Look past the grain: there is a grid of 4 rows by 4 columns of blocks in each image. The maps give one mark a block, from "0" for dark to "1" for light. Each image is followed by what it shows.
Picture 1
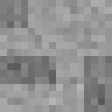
0111
1111
0010
1110
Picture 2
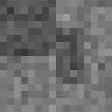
0011
0001
1101
1111
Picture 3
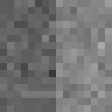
0011
0011
0011
0011
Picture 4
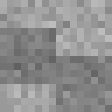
1111
0011
0000
1100
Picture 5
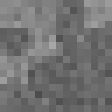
1101
0100
1000
0000
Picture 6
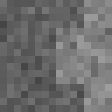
0001
0011
0011
0001
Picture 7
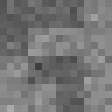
0001
0111
1001
1101
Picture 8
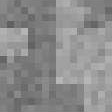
0010
1011
0011
0001
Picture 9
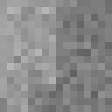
1100
1100
1100
1000
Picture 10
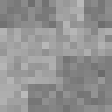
0010
1111
1100
1000
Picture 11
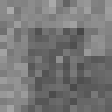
1111
1001
1000
1000
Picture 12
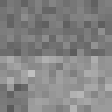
0000
0000
1111
0111
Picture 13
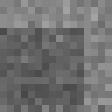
1111
0001
0001
0001
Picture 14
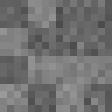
0100
1000
0111
1010
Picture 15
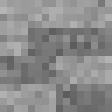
1111
1000
0011
1100
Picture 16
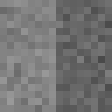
1100
1100
1100
1100
